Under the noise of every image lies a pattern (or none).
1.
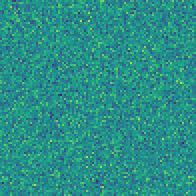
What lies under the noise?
only noise
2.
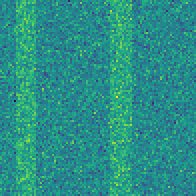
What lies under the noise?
bands of columns
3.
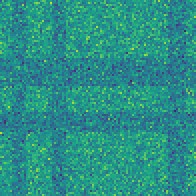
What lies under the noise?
bands of rows crossing bands of columns
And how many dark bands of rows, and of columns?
2 and 3
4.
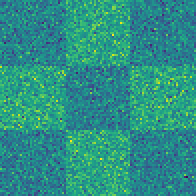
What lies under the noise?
a checkerboard
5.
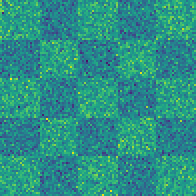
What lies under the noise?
a checkerboard
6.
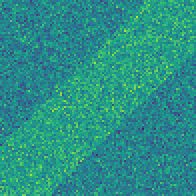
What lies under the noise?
a diagonal band
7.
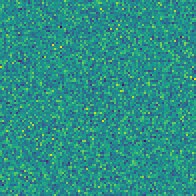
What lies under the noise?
only noise
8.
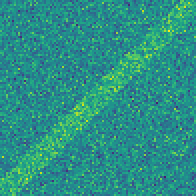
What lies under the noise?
a diagonal band
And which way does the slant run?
bottom left to top right
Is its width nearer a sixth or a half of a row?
a sixth
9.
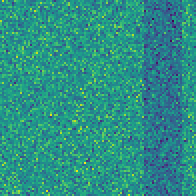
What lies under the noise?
one band of columns
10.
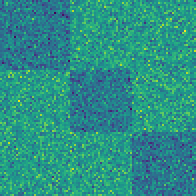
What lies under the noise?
blocks along the diagonal
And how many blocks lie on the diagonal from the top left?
3
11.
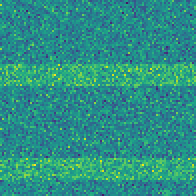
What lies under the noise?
bands of rows
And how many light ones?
2
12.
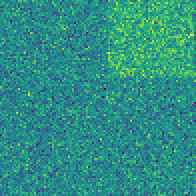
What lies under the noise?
one block
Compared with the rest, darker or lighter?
lighter
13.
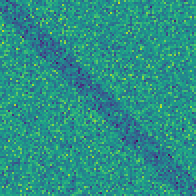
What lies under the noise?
a diagonal band
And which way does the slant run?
top left to bottom right
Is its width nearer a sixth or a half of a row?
a sixth
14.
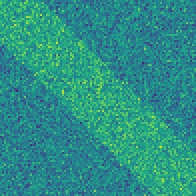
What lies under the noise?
a diagonal band
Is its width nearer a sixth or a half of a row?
a half
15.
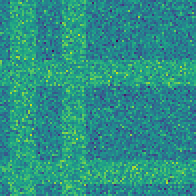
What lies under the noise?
bands of rows crossing bands of columns
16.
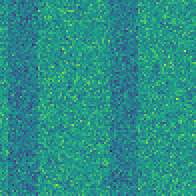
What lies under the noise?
bands of columns
